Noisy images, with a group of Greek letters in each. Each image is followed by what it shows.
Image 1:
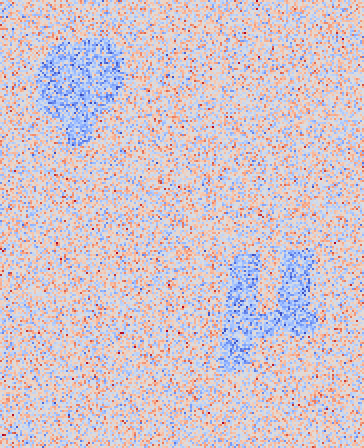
top left: phi; bottom right: mu
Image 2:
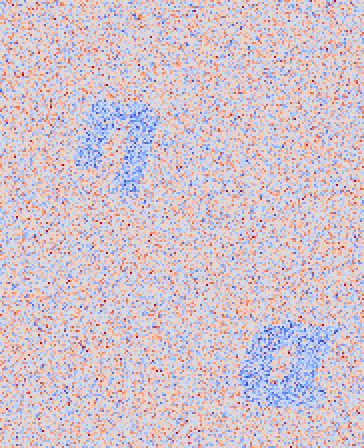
top left: eta; bottom right: alpha
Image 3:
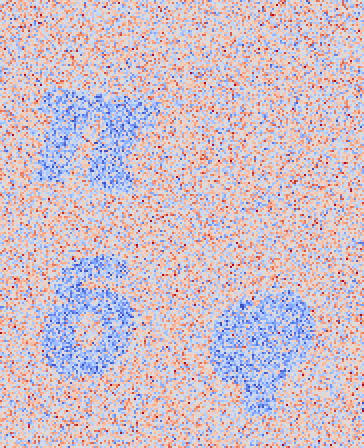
top left: pi; bottom left: delta; bottom right: phi
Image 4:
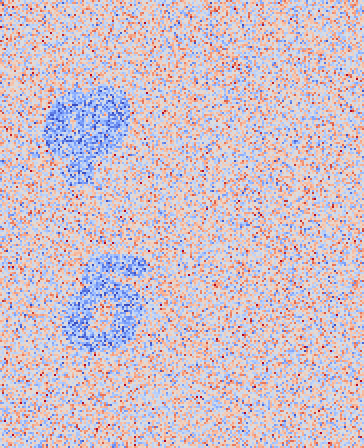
top left: phi; bottom left: delta
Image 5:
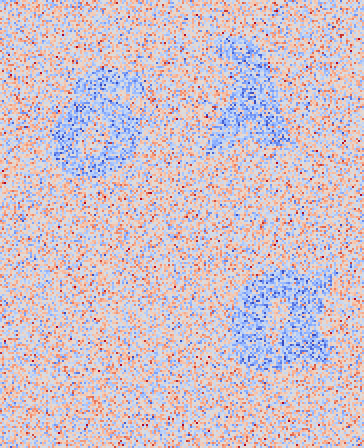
top left: delta; top right: lambda; bottom right: alpha
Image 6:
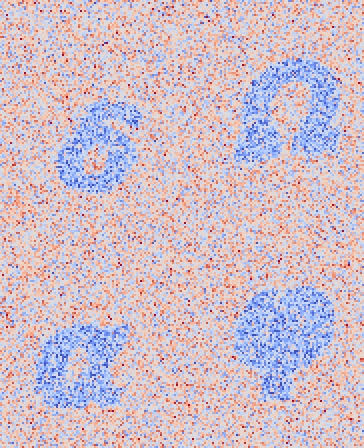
top left: delta; top right: omega; bottom left: alpha; bottom right: phi
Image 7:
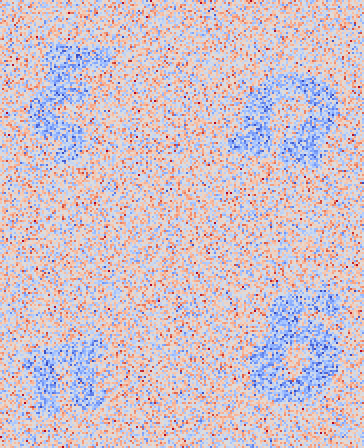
top left: xi; top right: omega; bottom left: pi; bottom right: delta
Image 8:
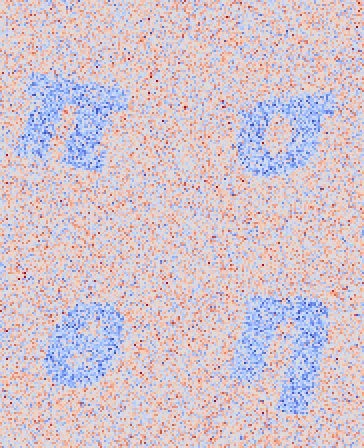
top left: pi; top right: sigma; bottom left: theta; bottom right: eta
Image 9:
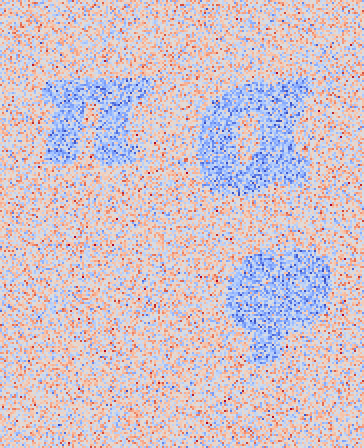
top left: pi; top right: alpha; bottom right: phi
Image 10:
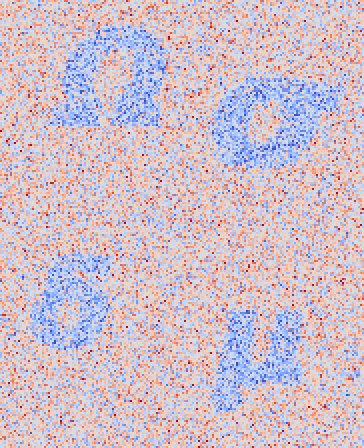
top left: omega; top right: sigma; bottom left: delta; bottom right: mu
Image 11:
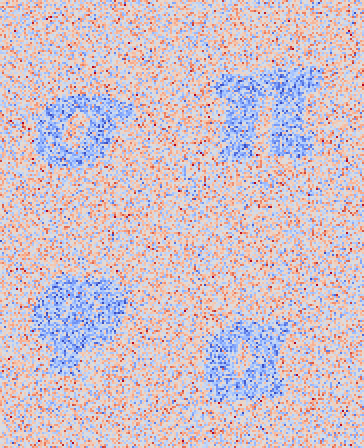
top left: sigma; top right: pi; bottom left: phi; bottom right: alpha
